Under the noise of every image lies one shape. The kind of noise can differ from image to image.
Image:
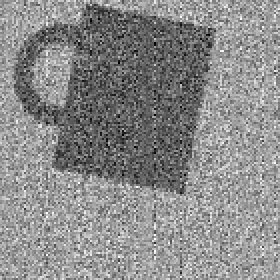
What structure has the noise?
columns of uneven size
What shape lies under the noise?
cup
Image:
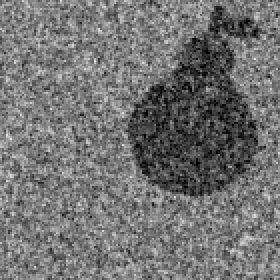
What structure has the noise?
blotchy
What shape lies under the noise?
pear
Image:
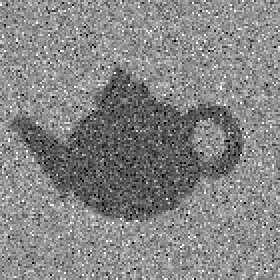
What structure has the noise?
heavy tails
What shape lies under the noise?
teapot
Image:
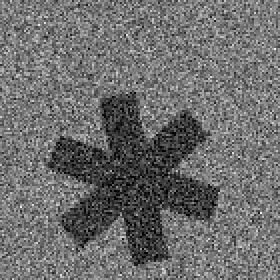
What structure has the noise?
independent entries
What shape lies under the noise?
asterisk
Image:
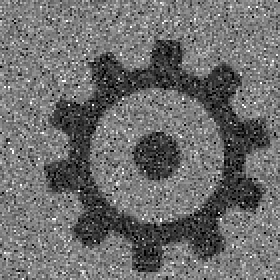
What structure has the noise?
heavy tails
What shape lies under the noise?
gear
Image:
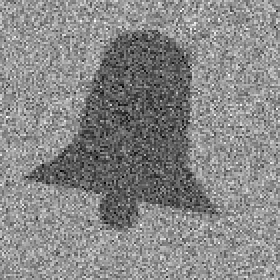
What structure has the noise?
low rank plus noise
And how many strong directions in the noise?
three or four
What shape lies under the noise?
bell
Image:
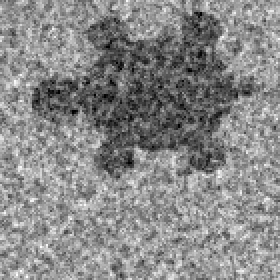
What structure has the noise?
blotchy
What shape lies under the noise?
turtle
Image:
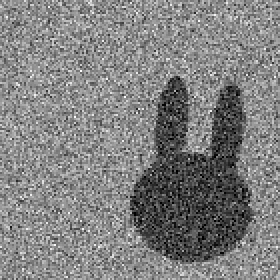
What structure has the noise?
independent entries
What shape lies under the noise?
rabbit's head
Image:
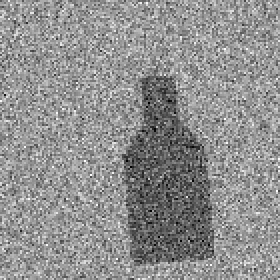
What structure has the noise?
independent entries
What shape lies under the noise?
bottle
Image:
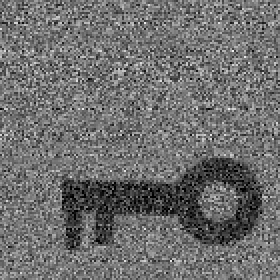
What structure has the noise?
rows of uneven size
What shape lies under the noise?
key
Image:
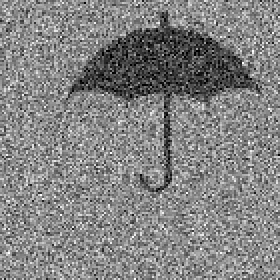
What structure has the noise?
low rank plus noise
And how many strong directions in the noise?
three or four
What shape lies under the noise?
umbrella
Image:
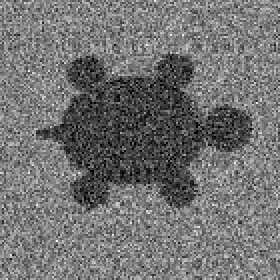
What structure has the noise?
low rank plus noise
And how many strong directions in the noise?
one
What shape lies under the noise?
turtle
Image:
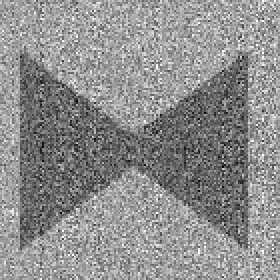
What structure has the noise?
columns of uneven size
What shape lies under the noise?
bow tie
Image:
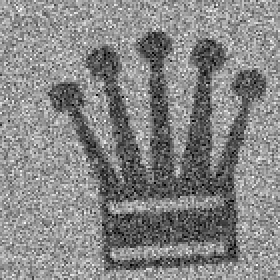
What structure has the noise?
independent entries
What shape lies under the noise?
chess queen
